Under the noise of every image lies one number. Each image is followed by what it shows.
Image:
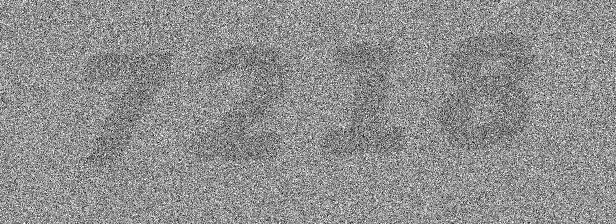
7218
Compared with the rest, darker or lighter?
darker
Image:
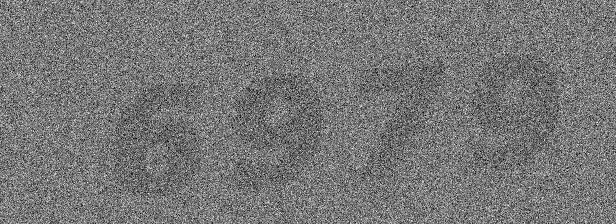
6979
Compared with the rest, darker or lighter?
darker
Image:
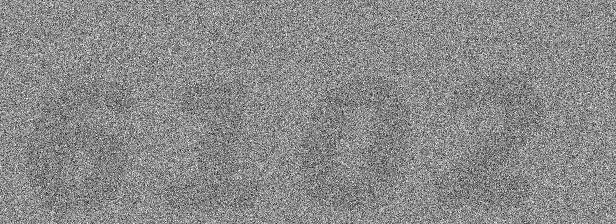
6102
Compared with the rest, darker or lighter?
darker
